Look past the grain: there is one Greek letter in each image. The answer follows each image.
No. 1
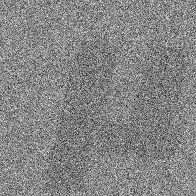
mu
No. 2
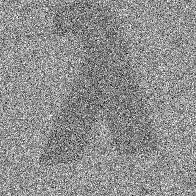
lambda
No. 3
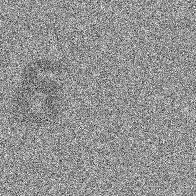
delta
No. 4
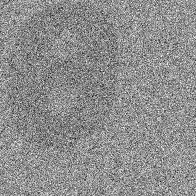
theta
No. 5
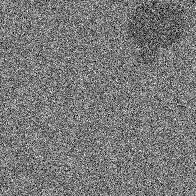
phi
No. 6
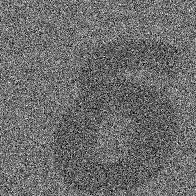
delta
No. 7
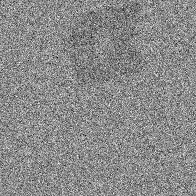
alpha
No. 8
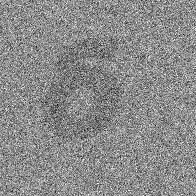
delta
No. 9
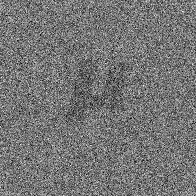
mu
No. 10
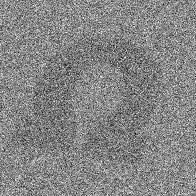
omega
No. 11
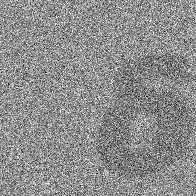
delta
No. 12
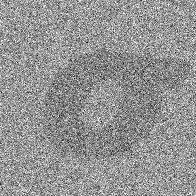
sigma
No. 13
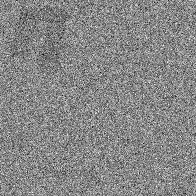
eta
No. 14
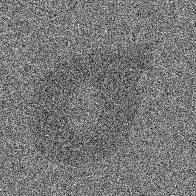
sigma
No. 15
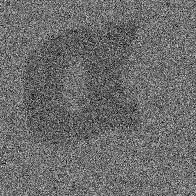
alpha
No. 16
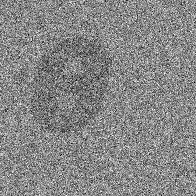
theta
